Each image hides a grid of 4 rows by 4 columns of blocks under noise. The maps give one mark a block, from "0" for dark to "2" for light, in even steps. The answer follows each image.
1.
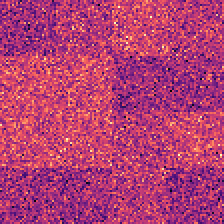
0121
2200
2212
0010
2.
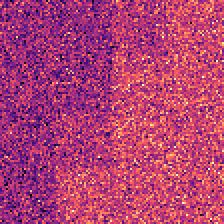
0012
0022
0122
0222
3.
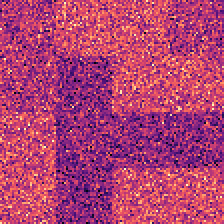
1221
1022
2000
2022
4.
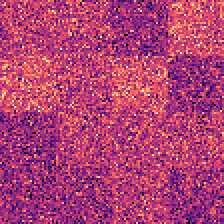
1102
2120
0111
0010
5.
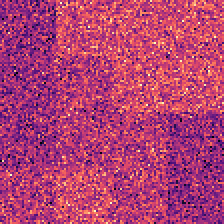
0222
0122
0110
1210
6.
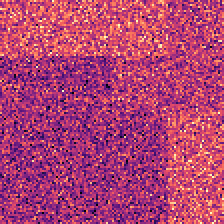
2221
0011
0002
0002
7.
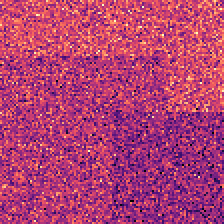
2222
1112
1100
1100
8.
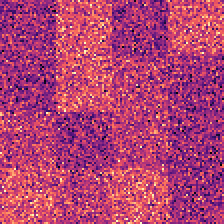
0202
0210
1010
2120
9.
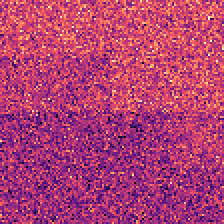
2222
1122
0001
0000
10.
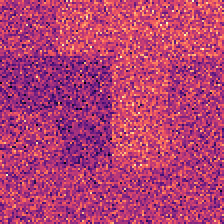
1222
0021
1021
1111
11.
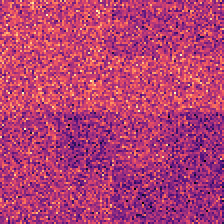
2211
2222
1010
1100
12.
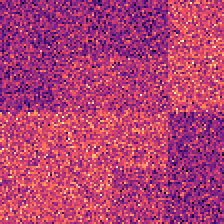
0002
0112
2220
2210
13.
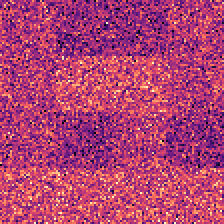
1001
1221
1010
2222
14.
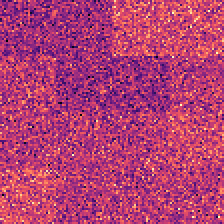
0022
1001
1112
2111
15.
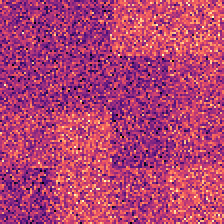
0022
0001
1201
0212
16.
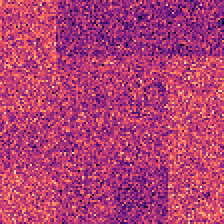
2000
2112
1112
2102
